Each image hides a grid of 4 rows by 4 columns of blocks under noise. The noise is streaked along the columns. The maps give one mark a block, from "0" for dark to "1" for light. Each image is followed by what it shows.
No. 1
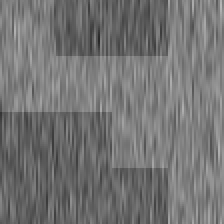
1 0 0 1
1 1 1 1
0 0 1 1
0 0 0 1
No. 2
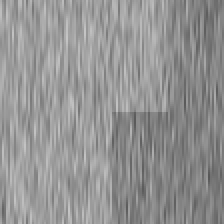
1 1 1 0
1 1 1 0
1 1 0 0
1 1 0 0
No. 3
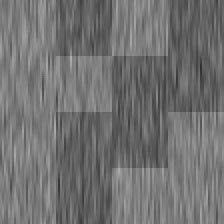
1 0 1 0
1 1 0 0
1 0 0 1
1 0 1 1
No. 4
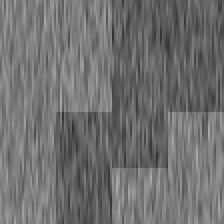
1 1 0 0
1 1 0 0
1 0 0 1
1 0 1 1
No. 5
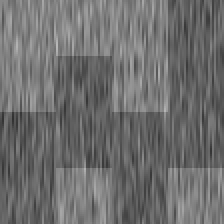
1 1 1 0
1 0 1 0
0 0 0 0
0 1 0 1
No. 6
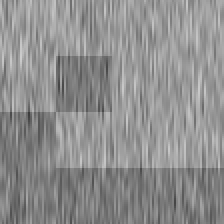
1 1 1 1
1 0 1 1
0 1 1 1
0 0 0 0
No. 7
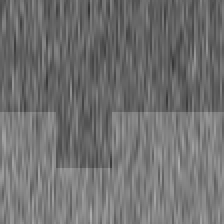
0 0 0 0
0 0 0 0
1 0 1 1
1 1 1 1
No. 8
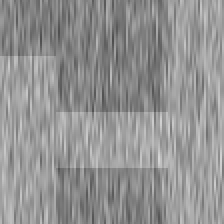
0 0 0 1
1 0 0 1
1 1 1 1
1 0 0 1
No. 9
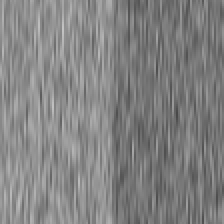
1 1 0 0
1 1 0 0
1 1 0 0
1 1 0 0
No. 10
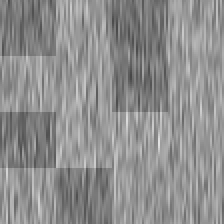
0 1 0 1
1 1 0 1
0 1 1 1
1 0 1 1
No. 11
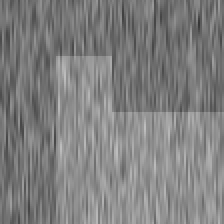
0 0 0 0
0 1 0 0
0 1 1 1
0 1 1 1
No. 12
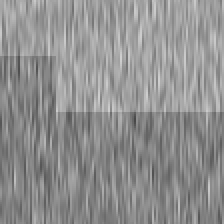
1 1 1 1
0 1 1 1
0 0 0 0
0 0 0 0
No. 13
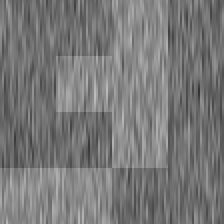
0 0 1 0
0 1 1 0
0 0 1 0
1 1 0 0
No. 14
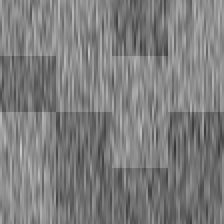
1 1 0 1
0 1 1 1
1 0 1 0
1 0 0 0
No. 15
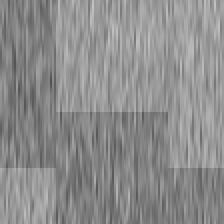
0 1 1 1
0 1 1 1
0 0 0 1
1 0 0 0
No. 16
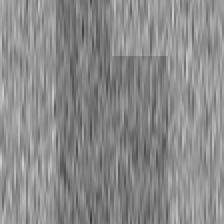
1 0 1 1
1 0 0 1
1 0 0 1
1 0 0 1
